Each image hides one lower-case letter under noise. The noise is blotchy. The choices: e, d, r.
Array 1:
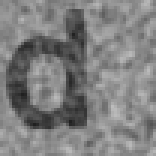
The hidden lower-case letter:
d
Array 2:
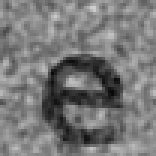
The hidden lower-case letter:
e
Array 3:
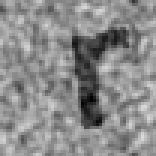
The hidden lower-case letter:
r
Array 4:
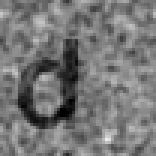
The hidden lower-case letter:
d
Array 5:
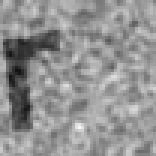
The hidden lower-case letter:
r
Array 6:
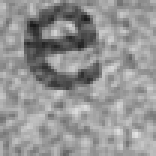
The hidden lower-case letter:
e
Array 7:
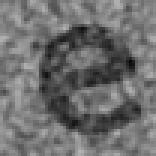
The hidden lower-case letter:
e
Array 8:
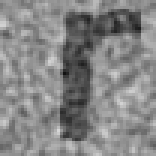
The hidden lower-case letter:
r
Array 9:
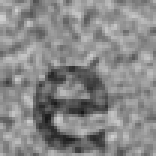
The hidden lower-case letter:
e
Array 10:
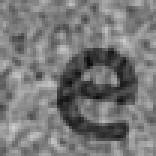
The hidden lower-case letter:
e
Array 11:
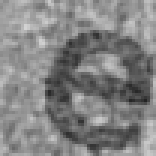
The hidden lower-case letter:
e
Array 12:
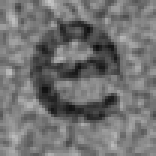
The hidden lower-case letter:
e
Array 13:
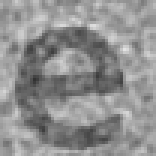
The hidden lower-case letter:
e
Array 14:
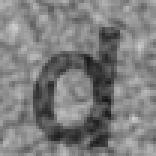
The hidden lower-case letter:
d
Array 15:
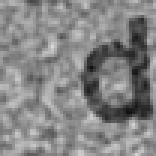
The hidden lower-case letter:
d
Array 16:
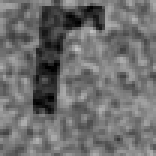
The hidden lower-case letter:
r
